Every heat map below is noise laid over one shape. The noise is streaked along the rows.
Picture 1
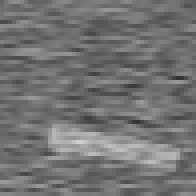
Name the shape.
bar
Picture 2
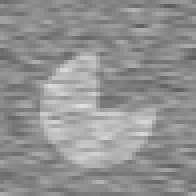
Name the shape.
disc with a wedge cut out
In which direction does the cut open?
up and right
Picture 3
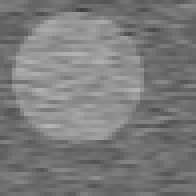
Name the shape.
disc
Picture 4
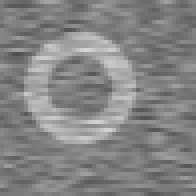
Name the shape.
ring
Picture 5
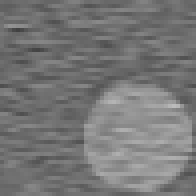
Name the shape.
disc
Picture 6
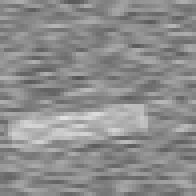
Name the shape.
bar
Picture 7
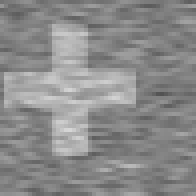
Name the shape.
cross
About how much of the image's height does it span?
two thirds
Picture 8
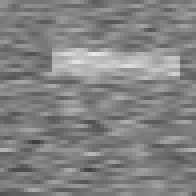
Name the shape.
bar
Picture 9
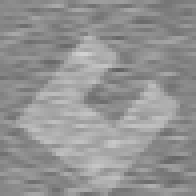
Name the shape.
square with a notch
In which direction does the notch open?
up and right
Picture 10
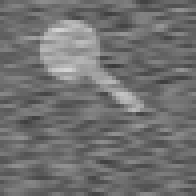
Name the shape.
lollipop
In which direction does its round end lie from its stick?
up and left
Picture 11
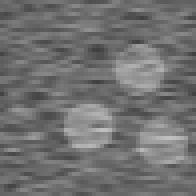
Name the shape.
three dots
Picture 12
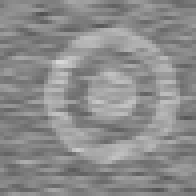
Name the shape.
bullseye
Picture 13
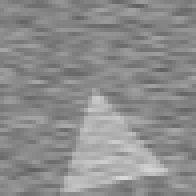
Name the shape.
triangle
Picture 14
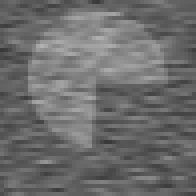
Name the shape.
disc with a wedge cut out
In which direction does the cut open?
down and right
